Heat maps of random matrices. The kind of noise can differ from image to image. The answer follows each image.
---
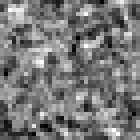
blotchy
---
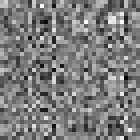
low rank plus noise
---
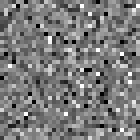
heavy tails
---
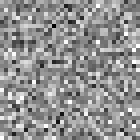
independent entries
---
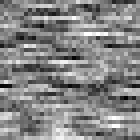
streaked along the rows
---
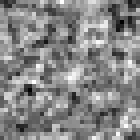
blotchy
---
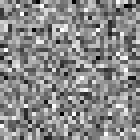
independent entries
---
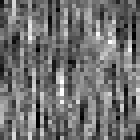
streaked along the columns
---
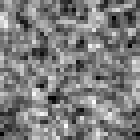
blotchy
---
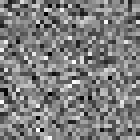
independent entries
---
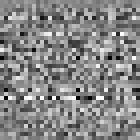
rows of uneven size
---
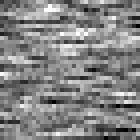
streaked along the rows
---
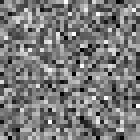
independent entries
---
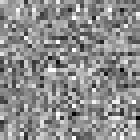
low rank plus noise
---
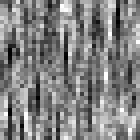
streaked along the columns
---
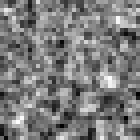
blotchy
